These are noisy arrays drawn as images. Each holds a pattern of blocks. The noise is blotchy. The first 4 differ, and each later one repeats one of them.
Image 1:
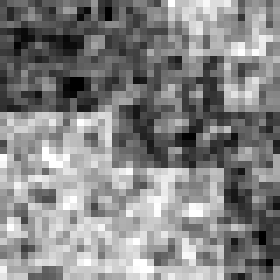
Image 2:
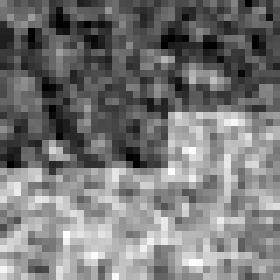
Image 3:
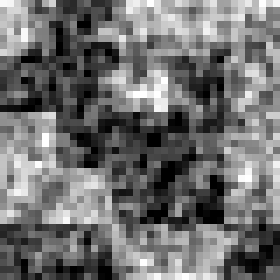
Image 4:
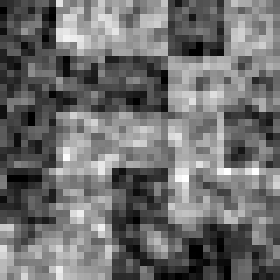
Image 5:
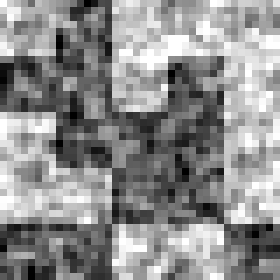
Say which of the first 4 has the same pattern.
3
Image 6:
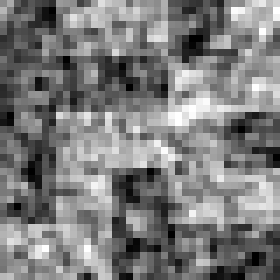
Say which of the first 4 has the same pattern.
4
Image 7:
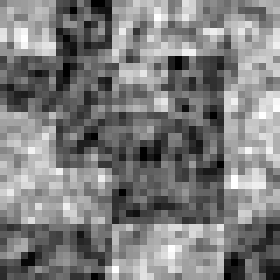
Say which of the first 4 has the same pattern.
3
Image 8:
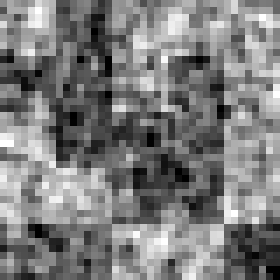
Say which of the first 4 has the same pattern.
3
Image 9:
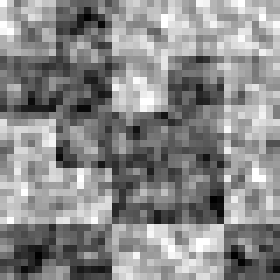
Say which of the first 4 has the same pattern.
3
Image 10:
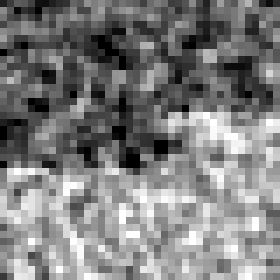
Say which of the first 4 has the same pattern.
2
